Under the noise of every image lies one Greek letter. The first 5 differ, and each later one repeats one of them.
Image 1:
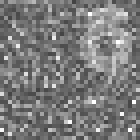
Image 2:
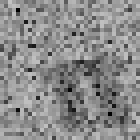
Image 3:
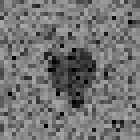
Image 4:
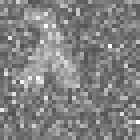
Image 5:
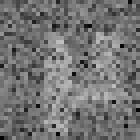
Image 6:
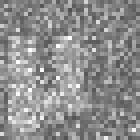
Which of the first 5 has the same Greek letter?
5
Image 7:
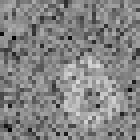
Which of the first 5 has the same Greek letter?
1
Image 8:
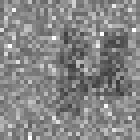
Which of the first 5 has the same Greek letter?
5
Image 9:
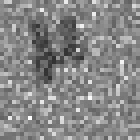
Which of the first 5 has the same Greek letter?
5
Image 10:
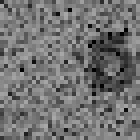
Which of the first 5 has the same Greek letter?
1
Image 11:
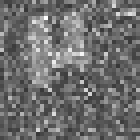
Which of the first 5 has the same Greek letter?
5
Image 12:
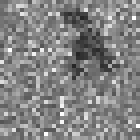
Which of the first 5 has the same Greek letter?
4
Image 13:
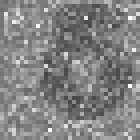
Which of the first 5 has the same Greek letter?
1
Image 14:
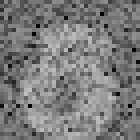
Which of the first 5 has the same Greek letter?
1
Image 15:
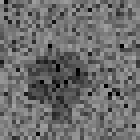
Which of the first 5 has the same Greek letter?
3
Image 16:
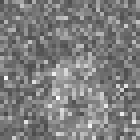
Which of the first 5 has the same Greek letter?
1
